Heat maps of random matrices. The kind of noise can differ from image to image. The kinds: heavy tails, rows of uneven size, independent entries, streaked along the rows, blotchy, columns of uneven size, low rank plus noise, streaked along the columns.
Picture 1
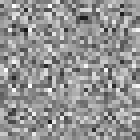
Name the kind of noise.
low rank plus noise
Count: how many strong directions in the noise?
two
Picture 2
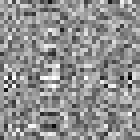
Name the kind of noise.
low rank plus noise
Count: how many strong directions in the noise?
one
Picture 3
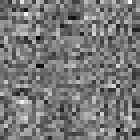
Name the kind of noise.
low rank plus noise
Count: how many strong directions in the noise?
one
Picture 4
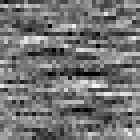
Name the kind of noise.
streaked along the rows
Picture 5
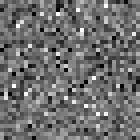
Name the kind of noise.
heavy tails
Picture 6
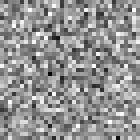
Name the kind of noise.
independent entries
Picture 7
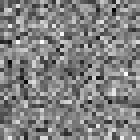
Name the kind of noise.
low rank plus noise
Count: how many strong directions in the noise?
five to eight
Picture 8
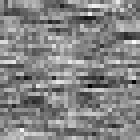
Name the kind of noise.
streaked along the rows
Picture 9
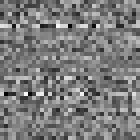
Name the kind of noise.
rows of uneven size
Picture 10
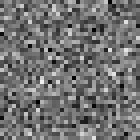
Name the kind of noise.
independent entries
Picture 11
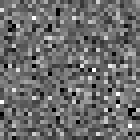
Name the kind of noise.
heavy tails
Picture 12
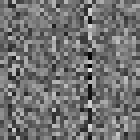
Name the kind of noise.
columns of uneven size
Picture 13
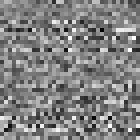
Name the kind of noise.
rows of uneven size
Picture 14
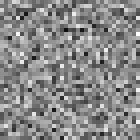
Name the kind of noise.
low rank plus noise
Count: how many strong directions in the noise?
five to eight
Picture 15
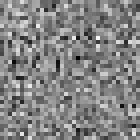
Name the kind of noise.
low rank plus noise
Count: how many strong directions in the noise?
five to eight
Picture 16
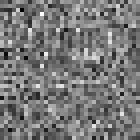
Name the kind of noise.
low rank plus noise
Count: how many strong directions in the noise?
three or four
